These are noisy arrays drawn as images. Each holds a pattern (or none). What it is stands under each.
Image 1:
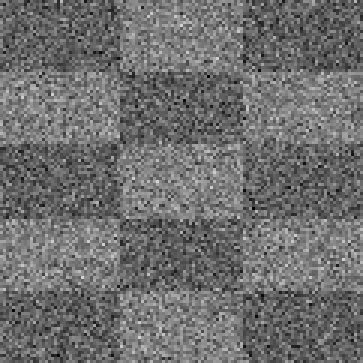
a checkerboard
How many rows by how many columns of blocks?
5 by 3
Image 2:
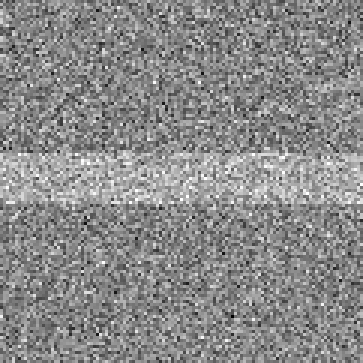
one band of rows
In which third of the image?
middle
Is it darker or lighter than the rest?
lighter
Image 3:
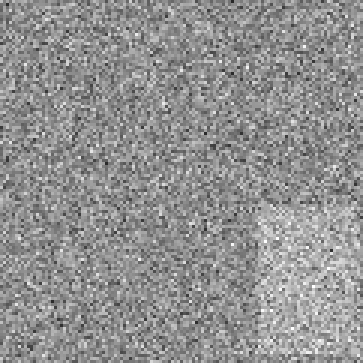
one block
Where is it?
bottom right
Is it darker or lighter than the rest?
lighter
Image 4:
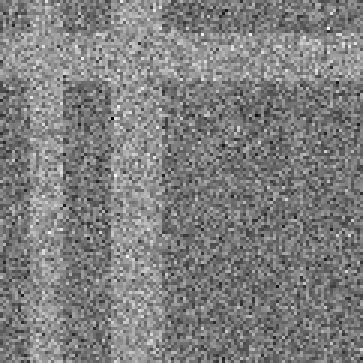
bands of rows crossing bands of columns
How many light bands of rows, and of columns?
1 and 2
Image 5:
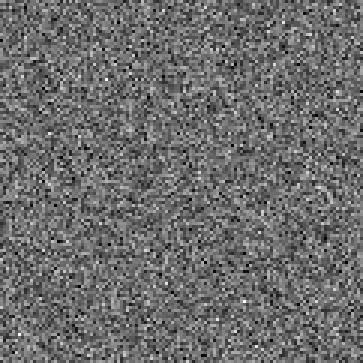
only noise
